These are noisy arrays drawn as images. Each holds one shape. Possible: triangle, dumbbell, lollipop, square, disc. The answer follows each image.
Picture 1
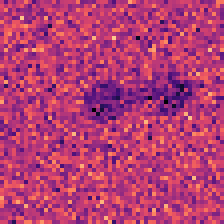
dumbbell
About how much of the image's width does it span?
half
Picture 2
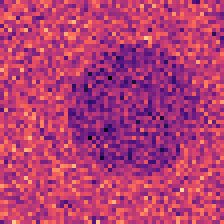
disc
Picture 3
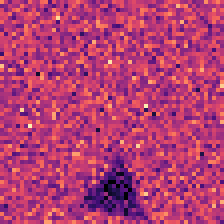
triangle
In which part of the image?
bottom middle
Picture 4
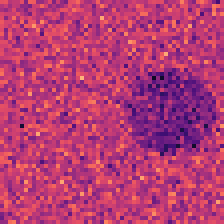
disc
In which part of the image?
middle right
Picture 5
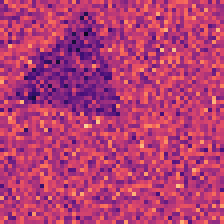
triangle
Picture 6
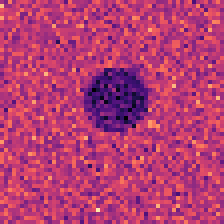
disc
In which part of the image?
centre
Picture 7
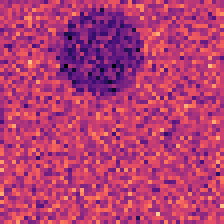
disc
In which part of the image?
top middle
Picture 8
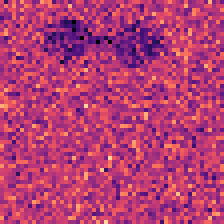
dumbbell
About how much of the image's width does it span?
half
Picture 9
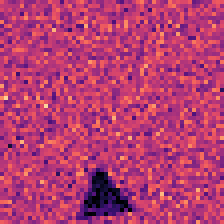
triangle
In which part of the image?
bottom middle
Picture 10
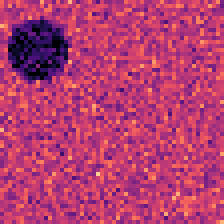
disc
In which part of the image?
top left
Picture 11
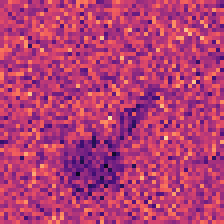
lollipop
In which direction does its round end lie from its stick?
down and left
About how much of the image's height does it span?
half
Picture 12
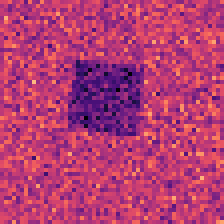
square
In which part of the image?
centre
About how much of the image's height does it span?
a third
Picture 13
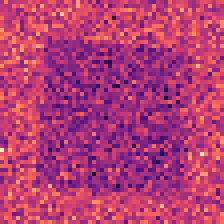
square
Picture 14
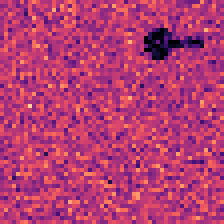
lollipop
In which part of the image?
top right
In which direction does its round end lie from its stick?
left
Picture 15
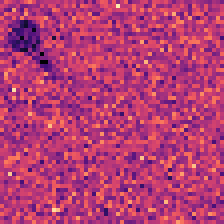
lollipop
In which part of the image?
top left
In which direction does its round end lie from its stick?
up and left
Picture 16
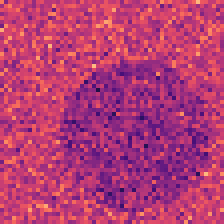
disc
